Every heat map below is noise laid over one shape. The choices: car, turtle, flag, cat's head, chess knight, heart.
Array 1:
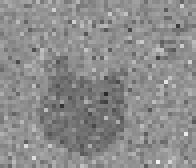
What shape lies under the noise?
cat's head
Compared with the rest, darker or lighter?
darker
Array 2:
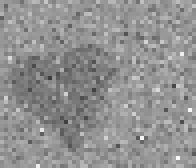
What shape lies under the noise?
heart
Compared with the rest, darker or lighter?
darker
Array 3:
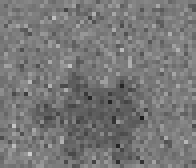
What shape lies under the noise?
turtle
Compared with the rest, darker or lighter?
darker
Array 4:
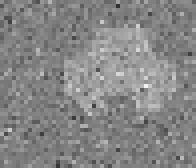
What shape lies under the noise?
car
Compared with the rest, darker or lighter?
lighter
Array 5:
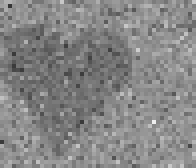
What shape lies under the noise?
heart
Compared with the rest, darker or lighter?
darker
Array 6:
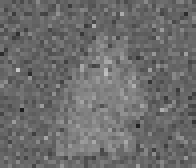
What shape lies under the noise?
chess knight
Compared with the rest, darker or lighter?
lighter
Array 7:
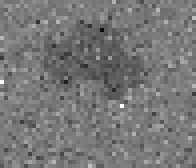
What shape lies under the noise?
car
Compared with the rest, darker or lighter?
darker
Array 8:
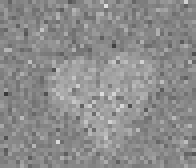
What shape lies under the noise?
heart
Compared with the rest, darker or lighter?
lighter
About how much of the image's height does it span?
two thirds
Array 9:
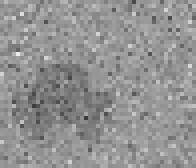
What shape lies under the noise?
car
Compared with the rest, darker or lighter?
darker
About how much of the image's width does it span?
half
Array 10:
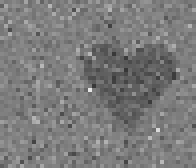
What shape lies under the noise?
heart
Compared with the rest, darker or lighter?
darker
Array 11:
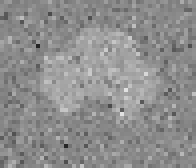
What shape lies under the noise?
car
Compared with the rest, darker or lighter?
lighter
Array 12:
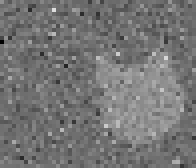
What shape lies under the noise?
cat's head
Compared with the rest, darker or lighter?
lighter
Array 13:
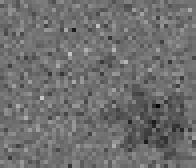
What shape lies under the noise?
turtle
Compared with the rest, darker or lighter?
darker
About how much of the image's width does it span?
half
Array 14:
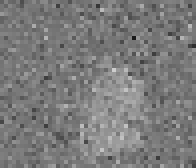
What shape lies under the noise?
chess knight
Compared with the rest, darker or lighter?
lighter
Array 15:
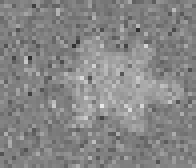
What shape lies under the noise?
turtle
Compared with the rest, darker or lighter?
lighter
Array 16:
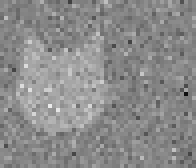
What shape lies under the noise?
cat's head
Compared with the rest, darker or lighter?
lighter
